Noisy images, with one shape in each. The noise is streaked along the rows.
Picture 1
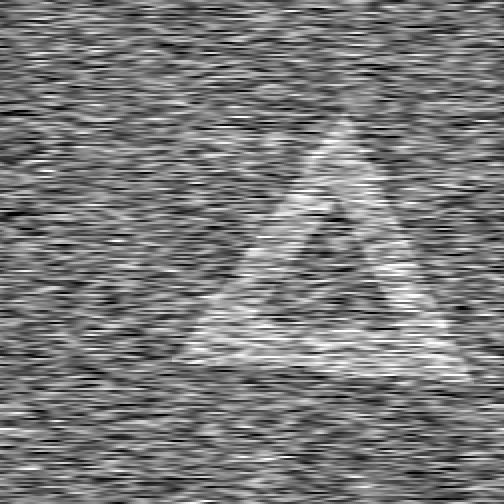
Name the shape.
triangle frame
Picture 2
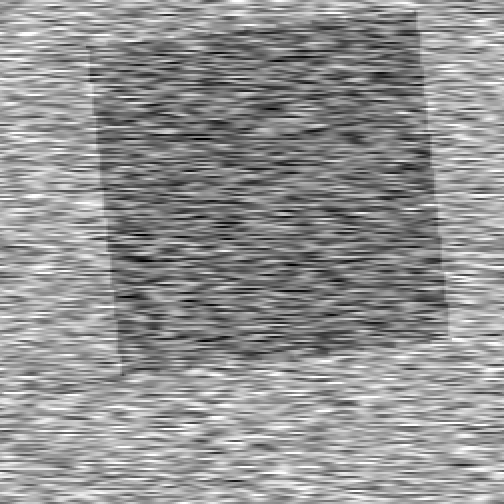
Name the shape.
square
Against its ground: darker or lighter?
darker
